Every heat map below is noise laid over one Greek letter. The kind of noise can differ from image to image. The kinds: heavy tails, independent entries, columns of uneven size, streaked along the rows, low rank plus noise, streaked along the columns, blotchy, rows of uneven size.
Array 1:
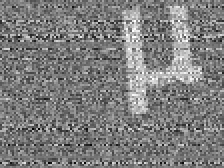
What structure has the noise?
rows of uneven size
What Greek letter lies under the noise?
mu
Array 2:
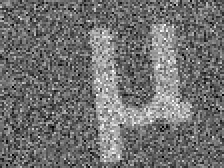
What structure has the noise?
independent entries
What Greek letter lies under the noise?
mu
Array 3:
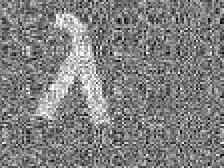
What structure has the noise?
low rank plus noise
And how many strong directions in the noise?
three or four
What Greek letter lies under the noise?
lambda
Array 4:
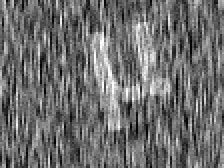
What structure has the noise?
streaked along the columns
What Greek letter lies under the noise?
mu
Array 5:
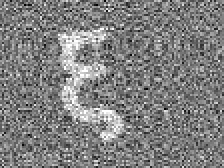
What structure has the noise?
low rank plus noise
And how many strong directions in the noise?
three or four
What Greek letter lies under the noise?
xi
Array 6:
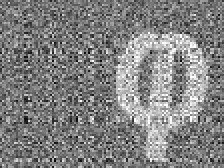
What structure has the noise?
low rank plus noise
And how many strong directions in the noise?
two
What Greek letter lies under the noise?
phi
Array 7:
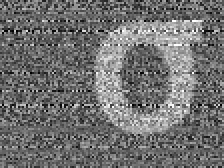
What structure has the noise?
rows of uneven size
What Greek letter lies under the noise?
sigma
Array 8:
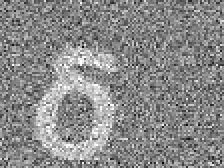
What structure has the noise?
low rank plus noise
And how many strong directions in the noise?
five to eight
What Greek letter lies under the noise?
delta
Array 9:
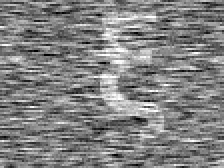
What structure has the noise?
streaked along the rows
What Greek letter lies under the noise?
xi
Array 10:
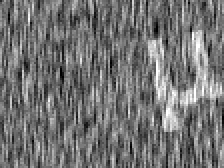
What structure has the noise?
streaked along the columns
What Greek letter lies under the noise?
mu
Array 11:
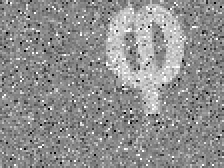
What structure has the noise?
heavy tails
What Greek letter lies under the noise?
phi
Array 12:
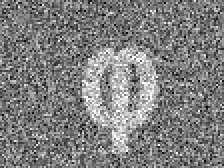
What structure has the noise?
independent entries
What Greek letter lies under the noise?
phi
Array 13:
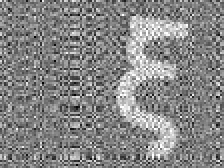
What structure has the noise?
low rank plus noise
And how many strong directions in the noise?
one
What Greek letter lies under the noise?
xi
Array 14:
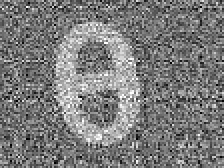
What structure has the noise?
low rank plus noise
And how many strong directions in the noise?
three or four
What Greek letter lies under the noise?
theta
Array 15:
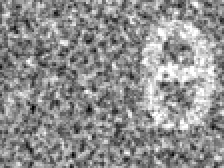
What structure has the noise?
blotchy
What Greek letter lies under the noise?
theta
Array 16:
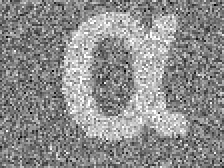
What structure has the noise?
independent entries
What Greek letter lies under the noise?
alpha
